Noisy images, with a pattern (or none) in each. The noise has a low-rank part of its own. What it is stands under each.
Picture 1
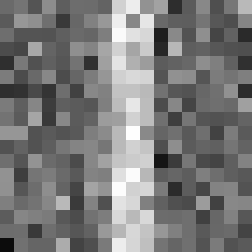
one band of columns
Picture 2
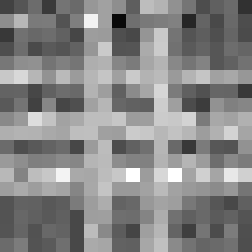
bands of rows crossing bands of columns
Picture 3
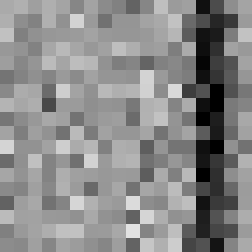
one band of columns
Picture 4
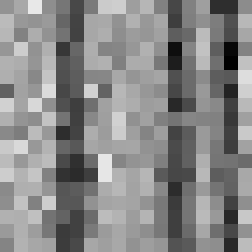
bands of columns
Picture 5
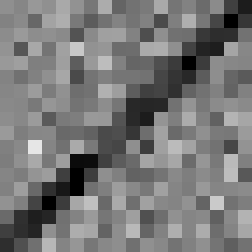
a diagonal band
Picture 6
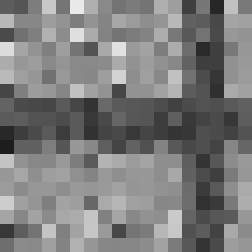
bands of rows crossing bands of columns
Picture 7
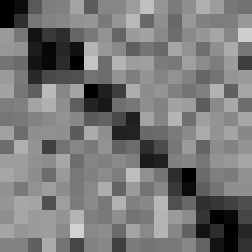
blocks along the diagonal
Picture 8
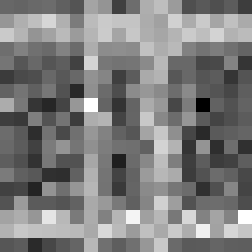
bands of rows crossing bands of columns
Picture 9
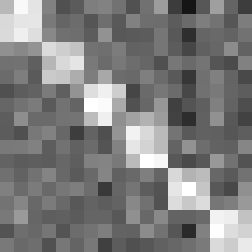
blocks along the diagonal
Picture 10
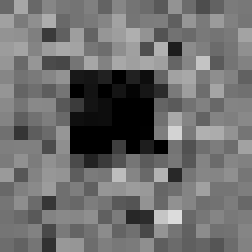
one block
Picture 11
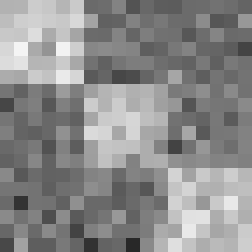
blocks along the diagonal
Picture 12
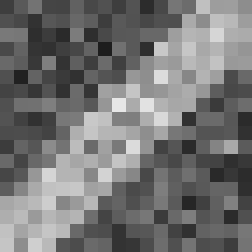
a diagonal band
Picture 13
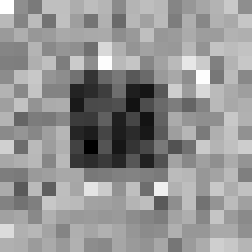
one block
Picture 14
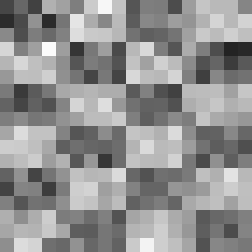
a checkerboard
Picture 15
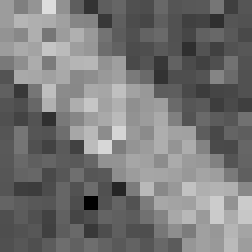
a diagonal band
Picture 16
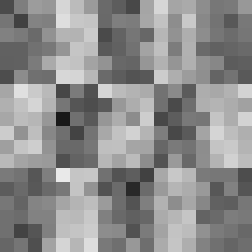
a checkerboard
